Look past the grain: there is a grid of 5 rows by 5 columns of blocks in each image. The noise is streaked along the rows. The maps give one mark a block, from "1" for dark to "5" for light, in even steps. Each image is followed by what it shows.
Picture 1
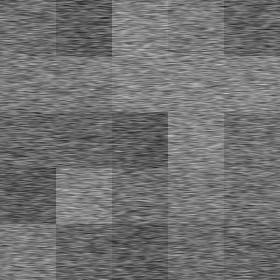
3 1 5 4 2
4 4 5 5 5
2 2 1 5 3
1 5 3 4 3
4 2 1 3 2
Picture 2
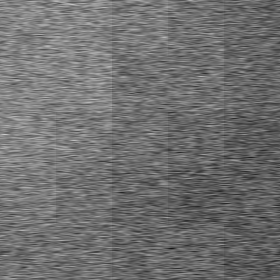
5 5 4 3 2
5 5 3 3 2
5 4 3 2 1
4 3 2 1 1
3 3 2 2 1
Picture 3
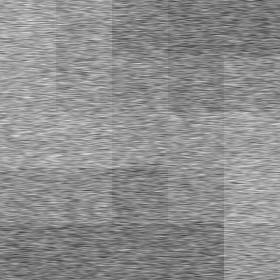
5 4 2 1 1
5 4 3 2 3
5 5 4 4 5
3 3 2 3 5
1 1 1 1 4
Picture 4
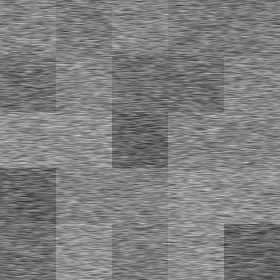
4 3 4 3 3
2 4 2 2 4
5 5 1 4 4
1 4 4 5 5
2 5 3 5 1
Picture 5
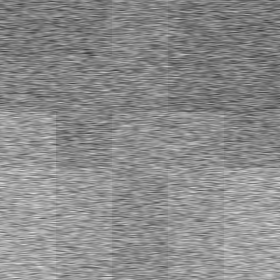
1 1 2 1 1
2 2 2 1 1
4 2 3 3 2
5 4 3 4 5
5 4 3 4 5
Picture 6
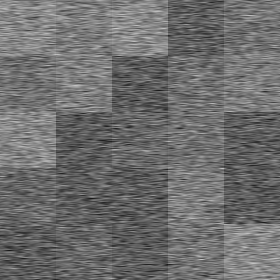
5 4 5 1 3
3 4 1 3 4
5 1 2 3 1
2 1 1 4 1
1 2 1 3 5
